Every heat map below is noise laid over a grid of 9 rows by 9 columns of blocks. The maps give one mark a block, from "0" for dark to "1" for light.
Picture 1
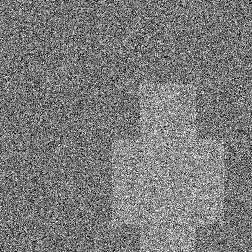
000000000
000000000
000000000
000001100
000001100
000011110
000011110
000011110
000001100
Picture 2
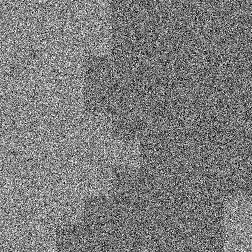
111100000
111100000
111000000
111000000
111100000
111110000
111100000
111000001
110000001
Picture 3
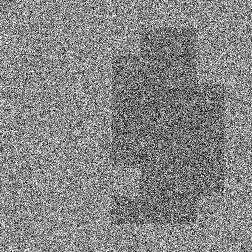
111111111
111110011
111100011
111100001
111100001
111100001
111110001
111100011
111111111
